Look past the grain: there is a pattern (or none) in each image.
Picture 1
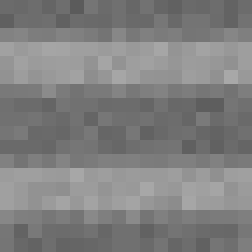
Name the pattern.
horizontal stripes
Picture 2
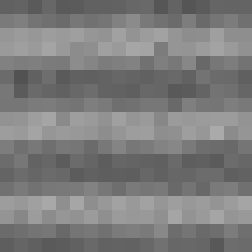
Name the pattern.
horizontal stripes
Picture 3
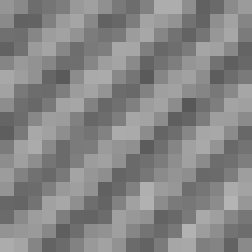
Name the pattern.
diagonal stripes
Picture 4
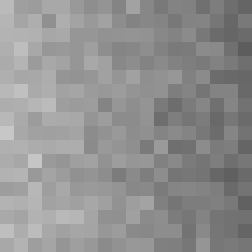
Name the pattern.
a smooth slope
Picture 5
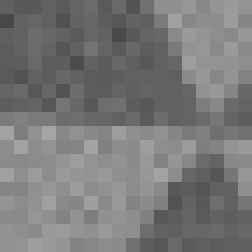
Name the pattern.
spokes from one point
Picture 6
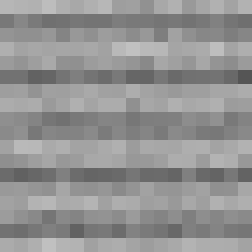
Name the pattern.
horizontal stripes
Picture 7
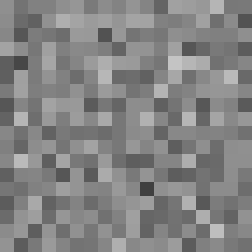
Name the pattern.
only noise
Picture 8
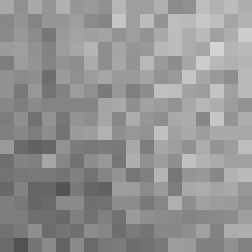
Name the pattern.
a smooth slope
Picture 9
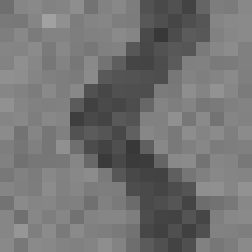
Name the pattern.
a wavy band
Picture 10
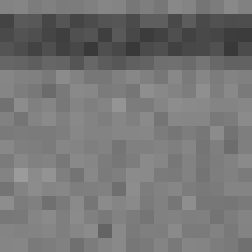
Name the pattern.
one horizontal stripe
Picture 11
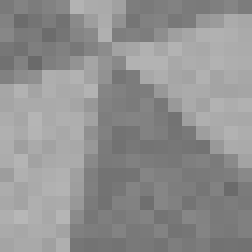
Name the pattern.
spokes from one point
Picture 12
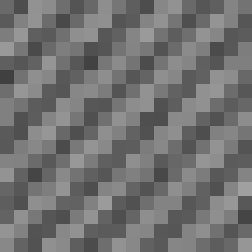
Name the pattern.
diagonal stripes
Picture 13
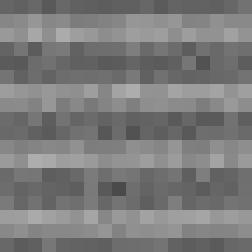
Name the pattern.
horizontal stripes
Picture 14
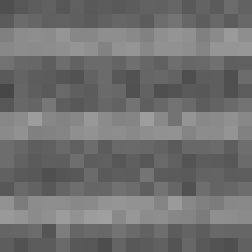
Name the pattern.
horizontal stripes
